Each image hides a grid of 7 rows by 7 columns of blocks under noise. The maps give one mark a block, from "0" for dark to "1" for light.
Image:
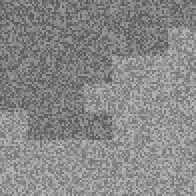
0 0 0 0 0 0 0
0 0 0 0 0 0 1
0 0 0 0 1 1 1
0 0 0 1 1 1 1
1 0 0 0 1 1 1
1 1 1 1 1 1 1
1 1 1 1 1 1 1
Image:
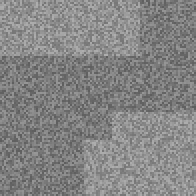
1 1 1 1 1 0 0
1 1 1 1 1 0 0
0 0 0 0 0 0 0
0 0 0 0 0 0 0
0 0 0 0 1 1 1
0 0 0 1 1 1 1
0 0 0 1 1 1 1
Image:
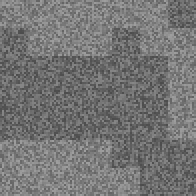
1 1 1 1 1 1 0
0 1 1 1 0 1 1
0 0 0 0 0 0 1
0 0 0 0 0 0 1
0 0 0 0 0 0 1
1 1 1 1 0 0 0
1 1 1 1 1 0 0
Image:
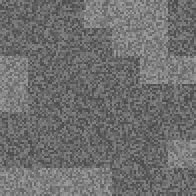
0 0 0 1 1 1 0
0 0 0 0 1 1 0
1 0 0 0 0 1 1
1 0 0 0 0 0 0
0 0 0 0 0 0 0
0 0 0 0 0 0 1
1 1 1 1 0 0 0
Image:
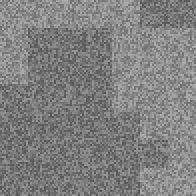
1 1 1 1 1 0 0
1 0 0 0 1 1 1
1 0 0 0 1 1 1
0 0 0 0 1 1 1
0 0 0 0 0 1 1
0 0 0 0 0 0 1
0 0 0 0 0 1 1
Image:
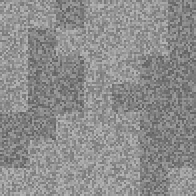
1 1 0 1 1 1 0
1 0 1 1 1 1 0
1 0 0 1 1 0 0
1 0 0 1 0 0 0
0 0 1 1 1 0 0
0 1 1 1 1 0 0
1 1 1 1 1 0 1
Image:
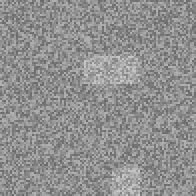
0 0 0 0 0 0 0
0 0 0 0 0 0 0
0 0 0 1 1 0 0
0 0 0 0 0 0 0
0 0 0 0 0 0 0
0 0 0 0 0 0 0
0 0 0 0 1 0 0
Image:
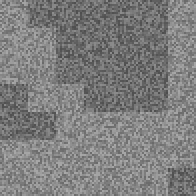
1 0 0 0 0 0 1
1 1 0 0 0 0 1
1 1 0 0 0 0 1
0 1 1 0 0 0 1
0 0 1 1 1 1 1
1 1 1 1 1 1 1
1 1 1 1 1 1 0
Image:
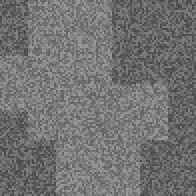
0 1 1 1 0 0 0
0 1 1 1 0 0 0
1 1 1 1 0 0 0
1 1 1 1 1 1 0
0 1 1 1 1 1 0
0 0 1 1 1 0 0
0 0 1 1 1 0 0
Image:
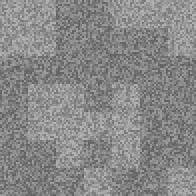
1 1 0 0 1 1 1
1 1 0 0 0 0 1
0 0 0 0 0 0 0
0 1 1 0 1 0 0
0 1 1 1 1 0 0
0 0 1 0 1 0 0
0 0 0 1 0 0 1
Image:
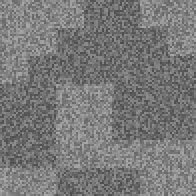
1 1 1 0 0 1 1
1 1 0 0 0 0 1
1 0 0 0 0 0 0
0 0 1 1 0 0 0
0 0 1 1 0 0 0
0 0 1 1 1 1 1
1 1 0 0 0 1 1
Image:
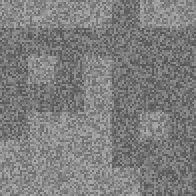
1 1 1 1 0 1 1
0 0 0 0 0 0 0
0 1 0 1 0 0 0
0 0 0 1 0 0 0
0 1 1 1 0 1 0
1 1 1 1 0 0 0
1 1 1 1 1 0 0
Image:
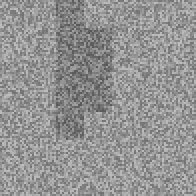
1 1 0 1 1 1 1
1 1 0 0 1 1 1
1 1 0 0 1 1 1
1 1 0 0 1 1 1
1 1 0 1 1 1 1
1 1 1 1 1 1 1
1 1 1 1 1 1 1
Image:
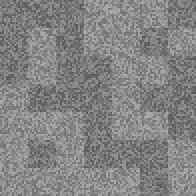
0 0 0 1 1 1 0
0 1 0 1 1 0 1
0 1 0 0 1 1 0
1 0 0 0 1 0 0
1 1 1 0 1 1 0
1 0 1 0 0 0 1
1 1 1 1 1 0 1
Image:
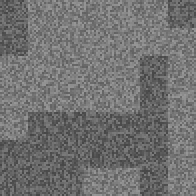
0 1 1 1 1 1 0
0 1 1 1 1 1 1
1 1 1 1 1 0 1
1 1 1 1 1 0 1
1 0 0 0 0 0 1
0 0 0 0 0 0 1
0 0 0 1 1 0 1
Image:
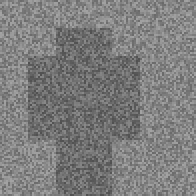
1 1 1 1 1 1 1
1 1 0 0 1 1 1
1 0 0 0 0 1 1
1 0 0 0 0 1 1
1 0 0 0 0 1 1
1 1 0 0 1 1 1
1 1 0 0 1 1 1
